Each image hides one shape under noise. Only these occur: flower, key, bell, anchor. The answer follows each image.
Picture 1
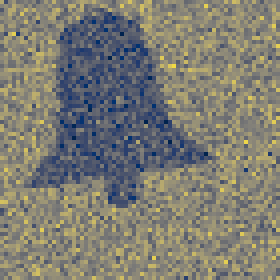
bell
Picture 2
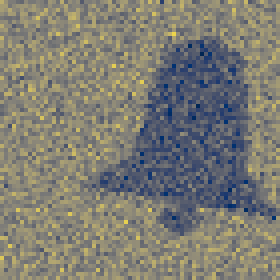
bell
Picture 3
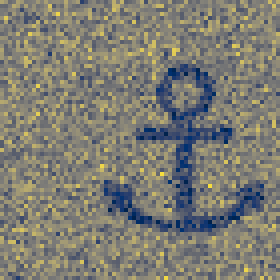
anchor
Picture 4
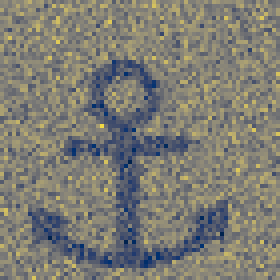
anchor
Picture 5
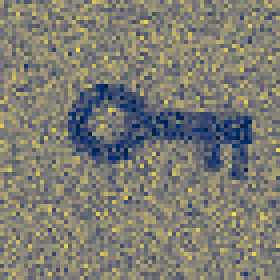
key
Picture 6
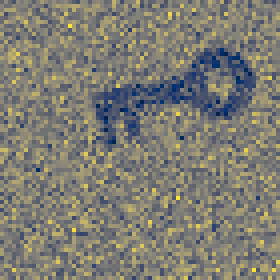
key
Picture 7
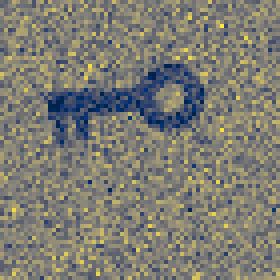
key
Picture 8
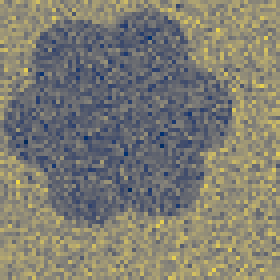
flower
